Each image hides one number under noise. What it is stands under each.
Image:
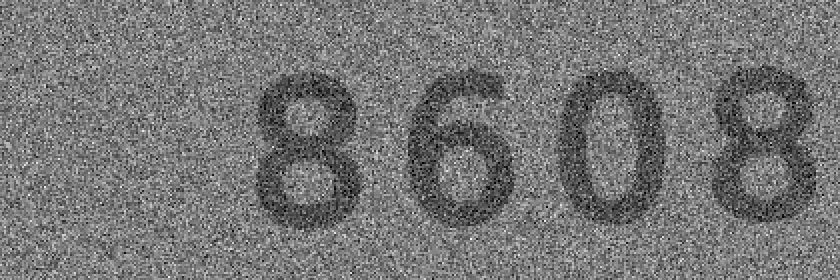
8608
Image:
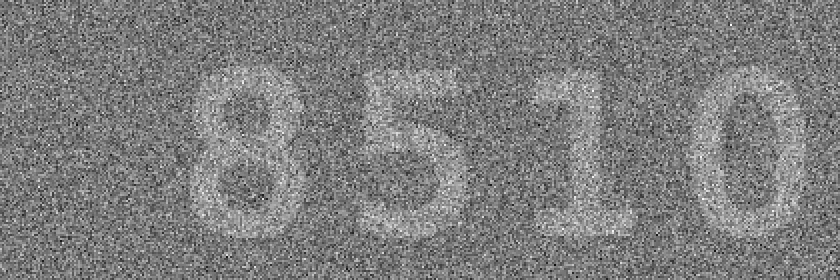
8510
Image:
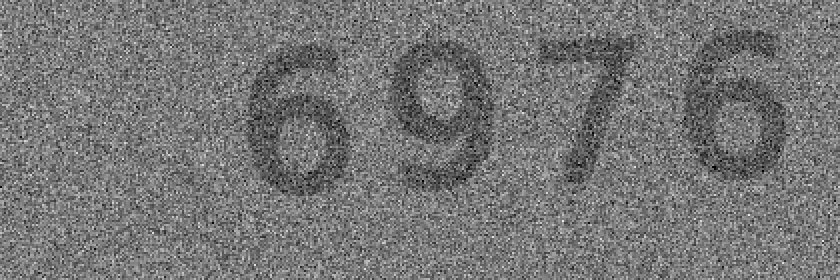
6976
